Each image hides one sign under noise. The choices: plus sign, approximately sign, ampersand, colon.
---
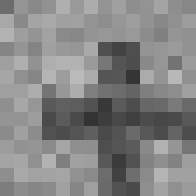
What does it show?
dark plus sign
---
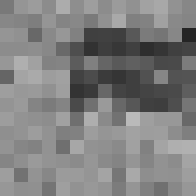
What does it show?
dark approximately sign
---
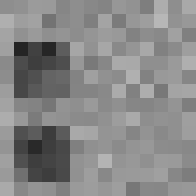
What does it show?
dark colon
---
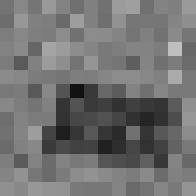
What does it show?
dark approximately sign
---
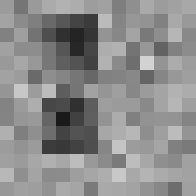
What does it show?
dark colon
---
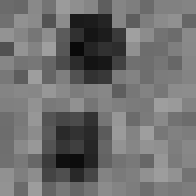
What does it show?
dark colon
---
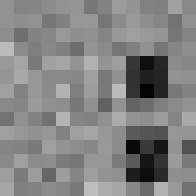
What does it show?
dark colon
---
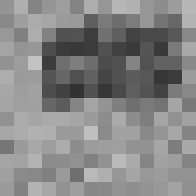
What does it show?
dark approximately sign
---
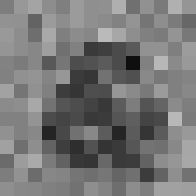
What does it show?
dark ampersand
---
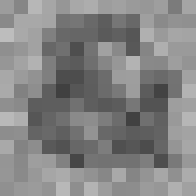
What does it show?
dark ampersand
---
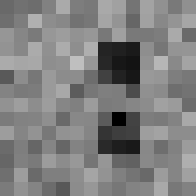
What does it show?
dark colon
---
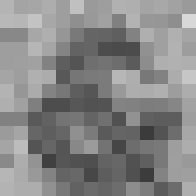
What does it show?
dark ampersand
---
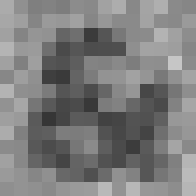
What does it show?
dark ampersand
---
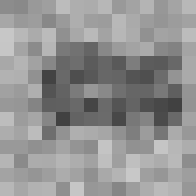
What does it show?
dark approximately sign
